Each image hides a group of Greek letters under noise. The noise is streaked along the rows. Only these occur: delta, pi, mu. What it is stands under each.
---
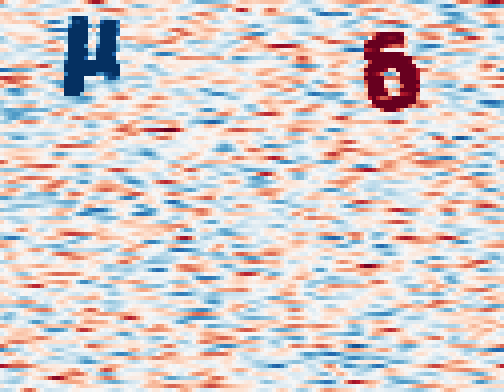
top left: blue mu; top right: red delta
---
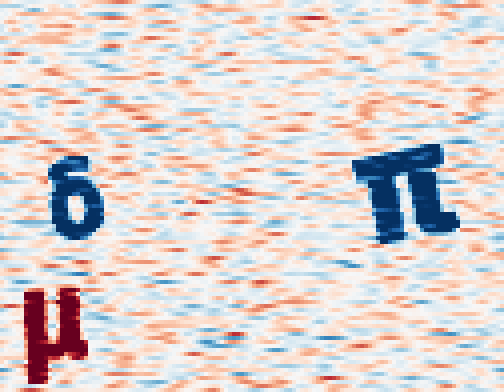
middle left: blue delta; middle right: blue pi; bottom left: red mu
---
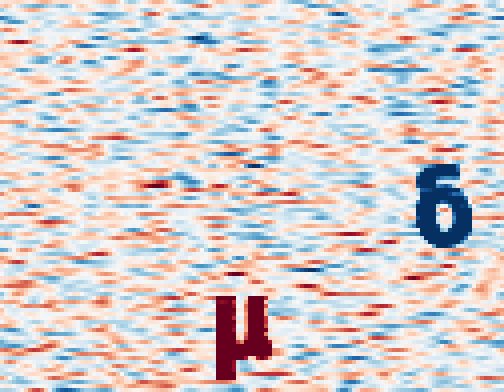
middle right: blue delta; bottom middle: red mu
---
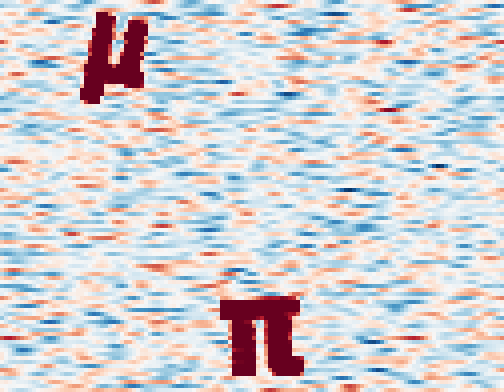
top left: red mu; bottom middle: red pi
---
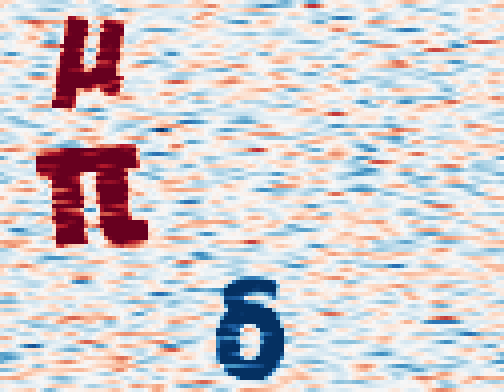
top left: red mu; middle left: red pi; bottom middle: blue delta
